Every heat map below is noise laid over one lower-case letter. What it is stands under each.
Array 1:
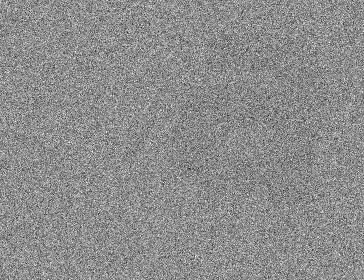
dark a
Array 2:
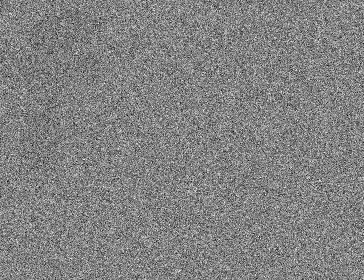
dark f
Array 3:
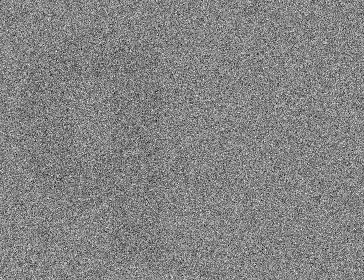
dark q
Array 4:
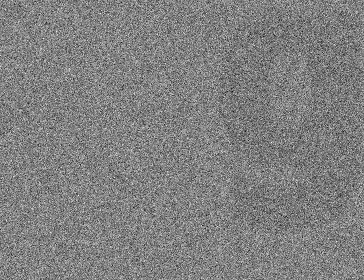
dark g
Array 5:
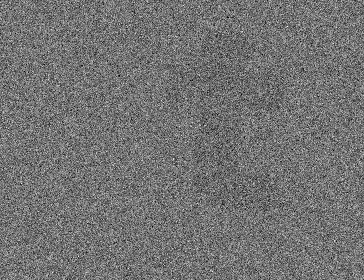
dark t
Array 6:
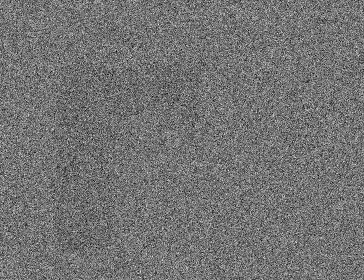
dark r
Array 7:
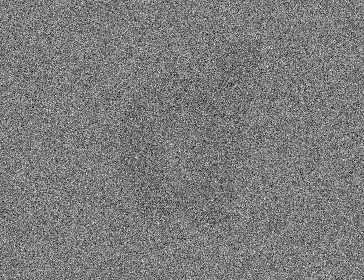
dark d
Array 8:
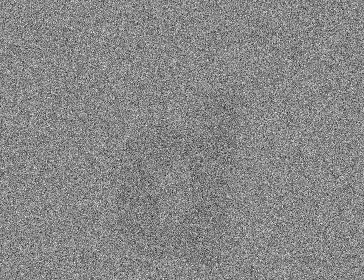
dark d
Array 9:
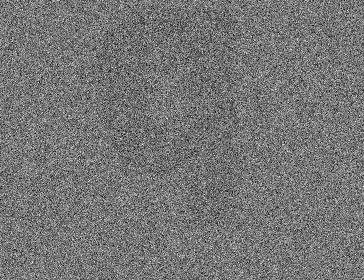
dark q
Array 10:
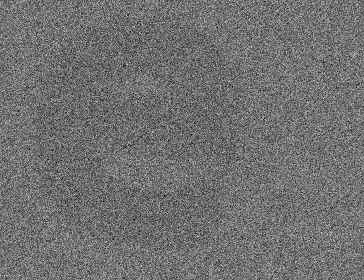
dark e
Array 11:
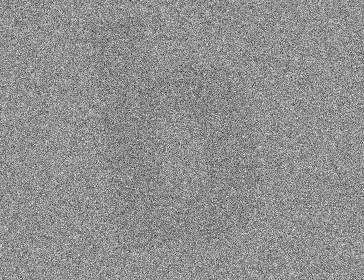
dark b
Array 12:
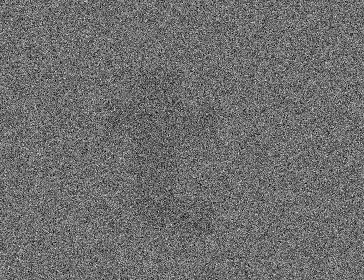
dark t
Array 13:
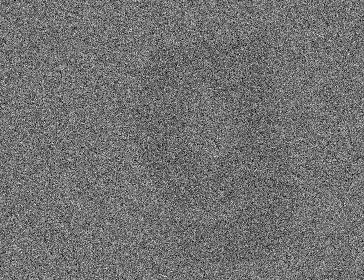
dark g
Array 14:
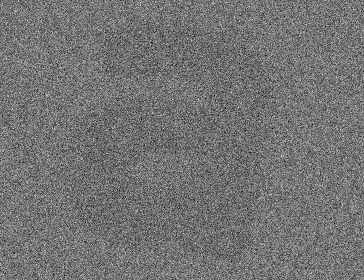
dark a
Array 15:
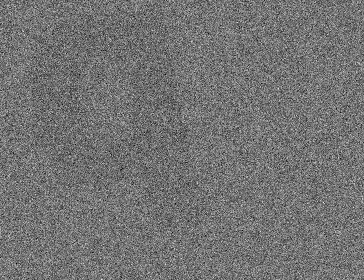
dark q
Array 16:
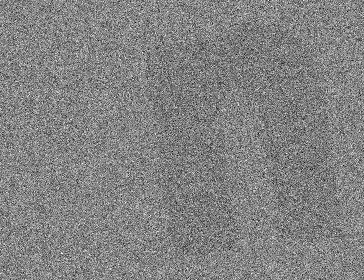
dark n
